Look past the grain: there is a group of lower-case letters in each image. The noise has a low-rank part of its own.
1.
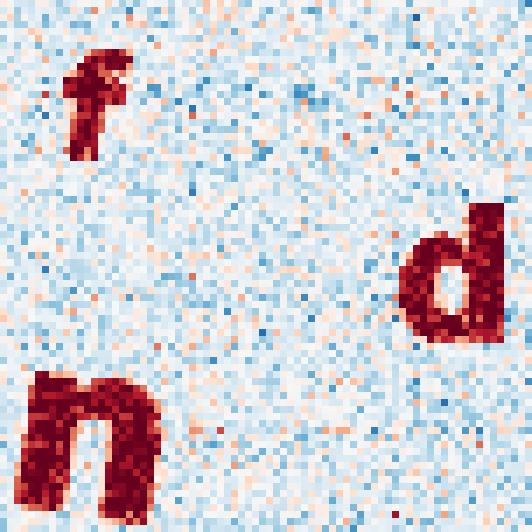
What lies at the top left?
f
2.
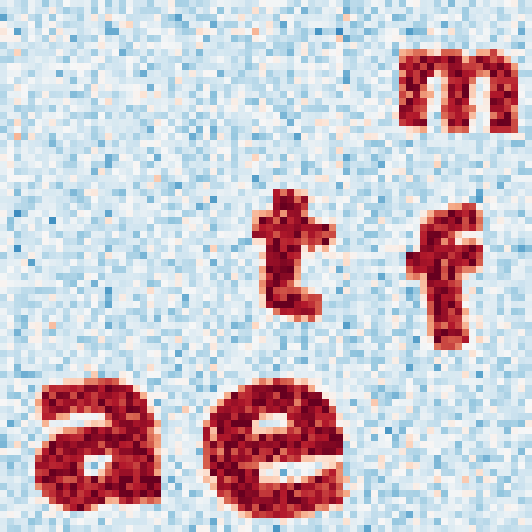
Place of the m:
top right
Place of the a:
bottom left
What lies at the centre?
t
